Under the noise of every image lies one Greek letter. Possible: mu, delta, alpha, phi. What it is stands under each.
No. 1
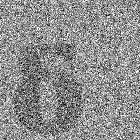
delta
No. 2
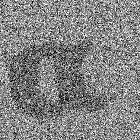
alpha
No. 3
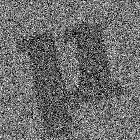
mu
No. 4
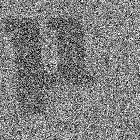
mu
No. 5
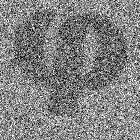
phi
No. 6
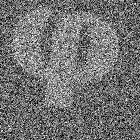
phi
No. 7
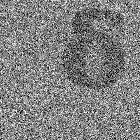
delta
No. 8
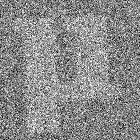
mu
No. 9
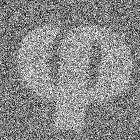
phi
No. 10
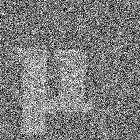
mu
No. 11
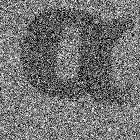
alpha
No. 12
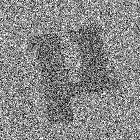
mu
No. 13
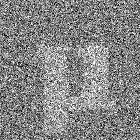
mu
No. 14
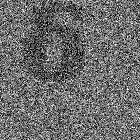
delta
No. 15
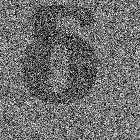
delta
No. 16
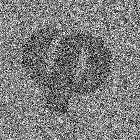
phi
